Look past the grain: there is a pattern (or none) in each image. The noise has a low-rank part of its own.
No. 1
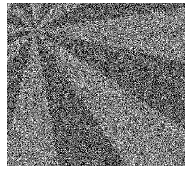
spokes from one point
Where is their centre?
top left
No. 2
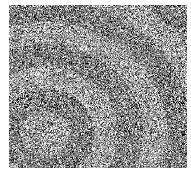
rings round one point
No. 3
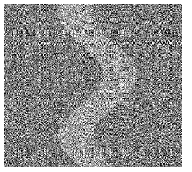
a wavy band
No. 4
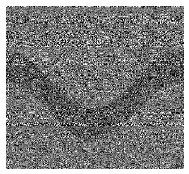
a wavy band
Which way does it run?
left to right
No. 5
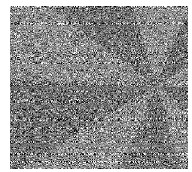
spokes from one point
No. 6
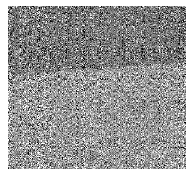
a sharp edge
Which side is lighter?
bottom
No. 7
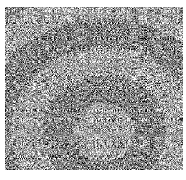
rings round one point
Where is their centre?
bottom middle
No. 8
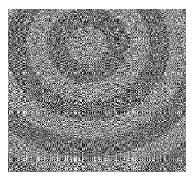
rings round one point
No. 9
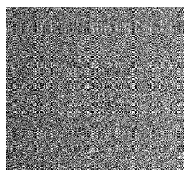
a smooth slope
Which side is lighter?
right
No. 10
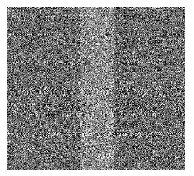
one vertical stripe
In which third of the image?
middle
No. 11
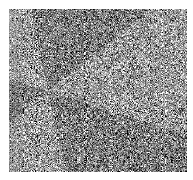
spokes from one point
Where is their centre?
middle left
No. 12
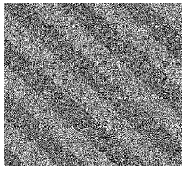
diagonal stripes
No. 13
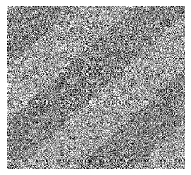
diagonal stripes
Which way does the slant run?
bottom left to top right
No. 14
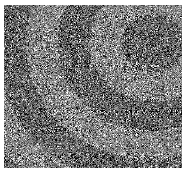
rings round one point
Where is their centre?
top right
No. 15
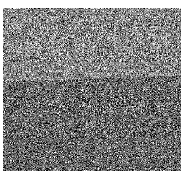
a sharp edge
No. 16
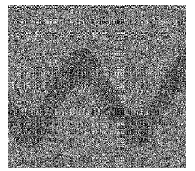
a wavy band
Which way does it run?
left to right
